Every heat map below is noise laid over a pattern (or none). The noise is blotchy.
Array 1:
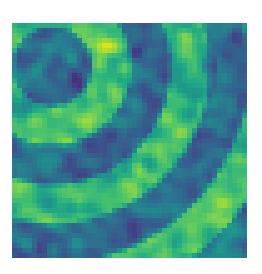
rings round one point
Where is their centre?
top left
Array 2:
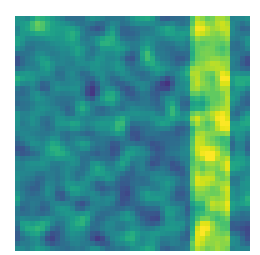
one vertical stripe
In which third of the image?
right
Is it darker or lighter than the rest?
lighter
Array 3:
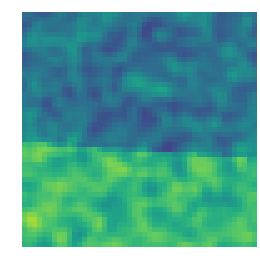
a sharp edge
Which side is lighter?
bottom
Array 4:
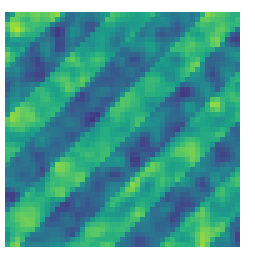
diagonal stripes
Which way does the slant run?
bottom left to top right
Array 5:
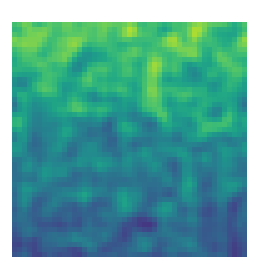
a smooth slope
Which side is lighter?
top
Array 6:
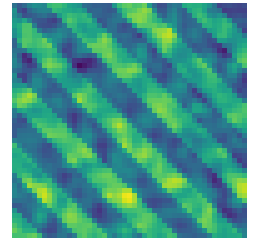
diagonal stripes
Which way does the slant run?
top left to bottom right
